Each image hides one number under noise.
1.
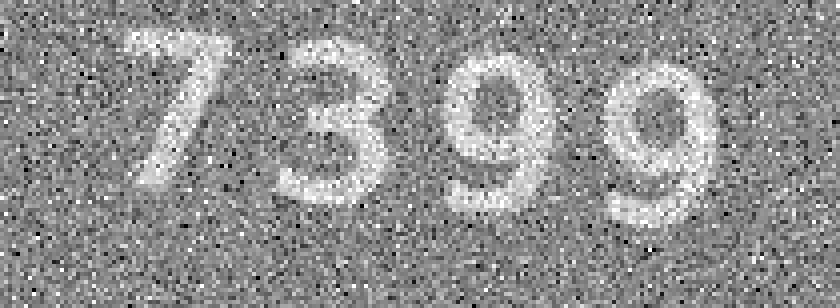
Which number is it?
7399
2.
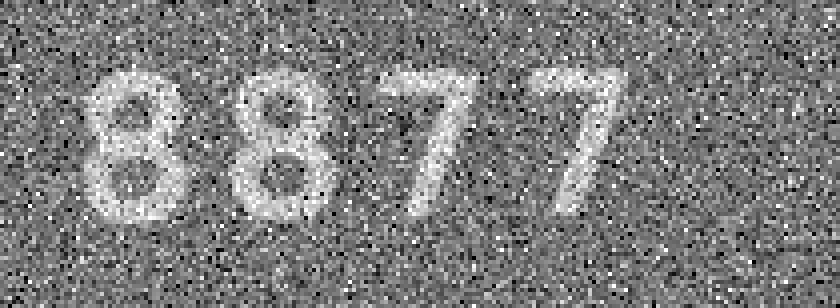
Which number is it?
8877
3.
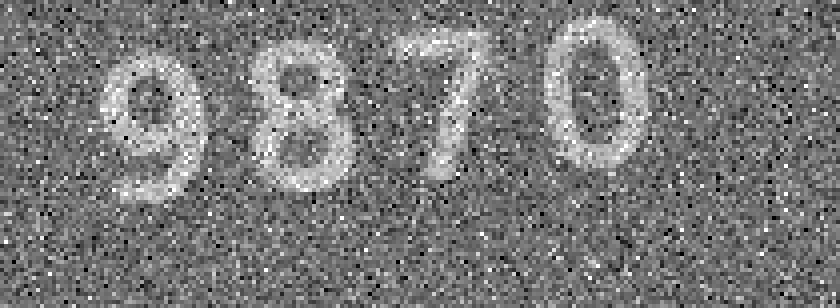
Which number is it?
9870
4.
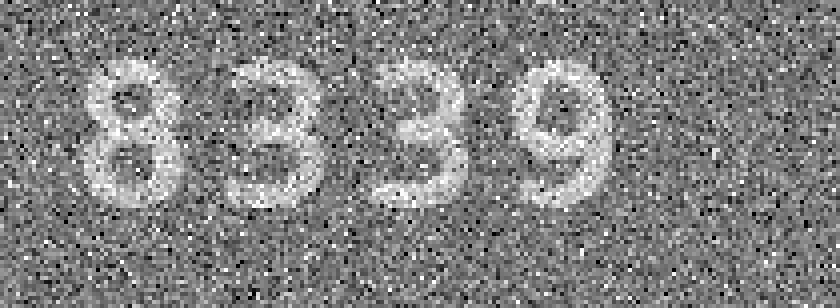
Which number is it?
8339
